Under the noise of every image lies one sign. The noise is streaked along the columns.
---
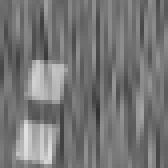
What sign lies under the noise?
colon
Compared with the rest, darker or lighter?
lighter
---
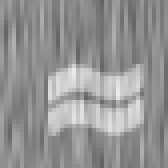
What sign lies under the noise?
approximately sign
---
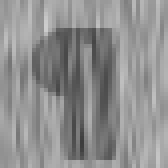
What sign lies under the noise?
pilcrow
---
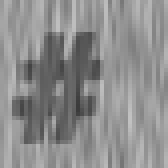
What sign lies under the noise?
hash sign
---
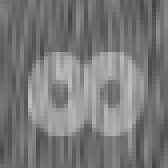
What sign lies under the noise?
infinity sign
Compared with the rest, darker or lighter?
lighter
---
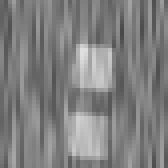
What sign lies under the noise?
colon
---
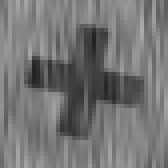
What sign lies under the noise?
plus sign
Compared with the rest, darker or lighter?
darker
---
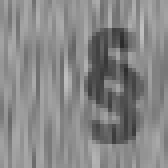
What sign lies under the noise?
section sign
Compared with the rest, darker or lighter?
darker
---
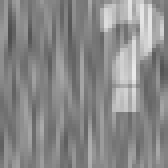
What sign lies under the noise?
question mark
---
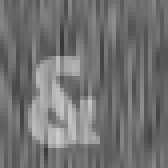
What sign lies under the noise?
ampersand
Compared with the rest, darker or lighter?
lighter
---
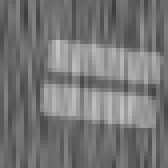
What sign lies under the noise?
equals sign
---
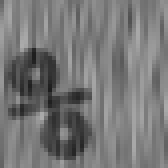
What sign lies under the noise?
percent sign
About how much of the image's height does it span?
two thirds
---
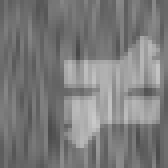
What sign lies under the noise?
not-equal sign
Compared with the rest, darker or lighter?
lighter
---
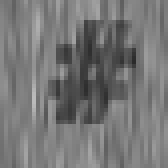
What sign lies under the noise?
hash sign
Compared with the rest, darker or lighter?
darker
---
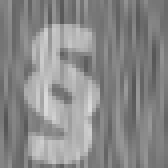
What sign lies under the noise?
section sign
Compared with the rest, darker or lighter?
lighter
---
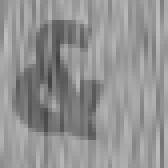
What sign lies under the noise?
ampersand
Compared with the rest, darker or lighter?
darker
